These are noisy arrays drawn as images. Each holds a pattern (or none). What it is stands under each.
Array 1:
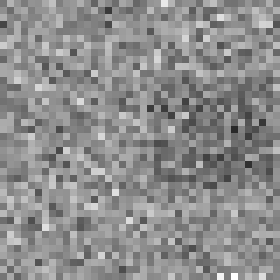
one block
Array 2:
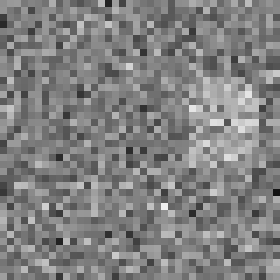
one block
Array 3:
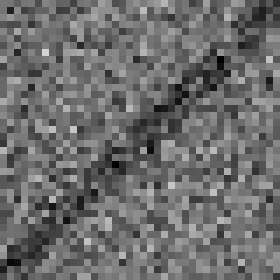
a diagonal band
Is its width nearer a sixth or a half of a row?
a sixth
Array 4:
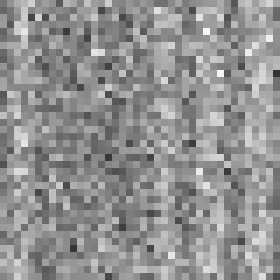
bands of columns
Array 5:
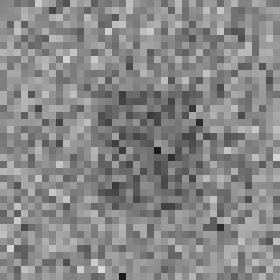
one block
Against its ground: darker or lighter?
darker
